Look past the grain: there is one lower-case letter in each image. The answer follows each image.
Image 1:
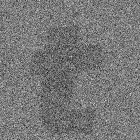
dark t
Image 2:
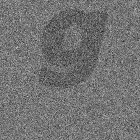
dark g
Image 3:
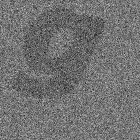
dark g
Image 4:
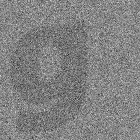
dark g
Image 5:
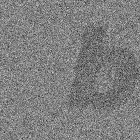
dark b
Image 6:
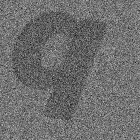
dark q
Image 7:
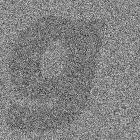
dark g
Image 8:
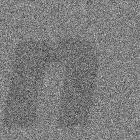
dark n
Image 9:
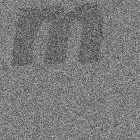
dark m
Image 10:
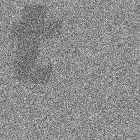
dark t
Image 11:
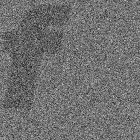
dark f
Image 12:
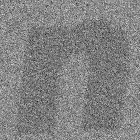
dark n
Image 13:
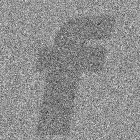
dark f
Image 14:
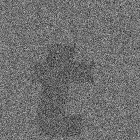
dark t
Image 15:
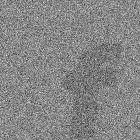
dark f
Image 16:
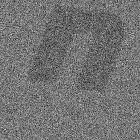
dark n
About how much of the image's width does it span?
two thirds
